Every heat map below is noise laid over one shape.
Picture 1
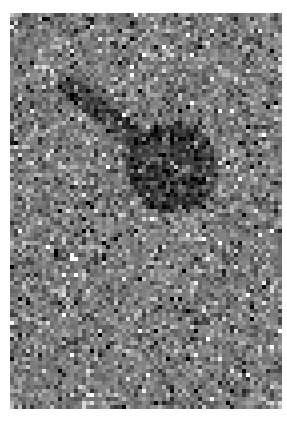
lollipop
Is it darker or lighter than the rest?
darker
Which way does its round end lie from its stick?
down and right
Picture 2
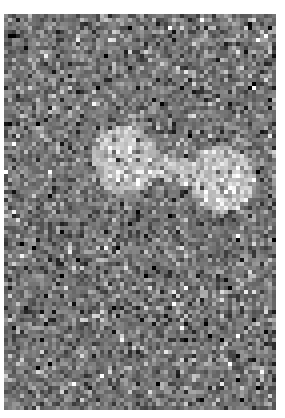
dumbbell
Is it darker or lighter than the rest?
lighter
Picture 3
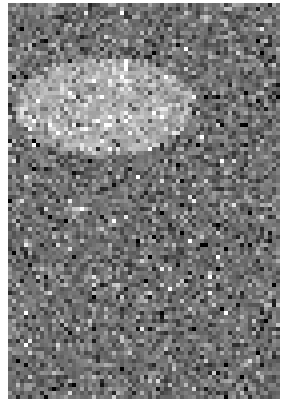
ellipse
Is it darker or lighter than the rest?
lighter
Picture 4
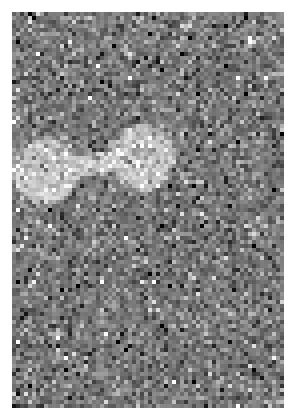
dumbbell
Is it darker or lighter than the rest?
lighter
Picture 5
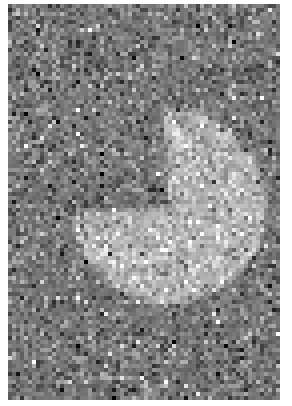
disc with a wedge cut out
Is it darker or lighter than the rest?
lighter
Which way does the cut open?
up and left
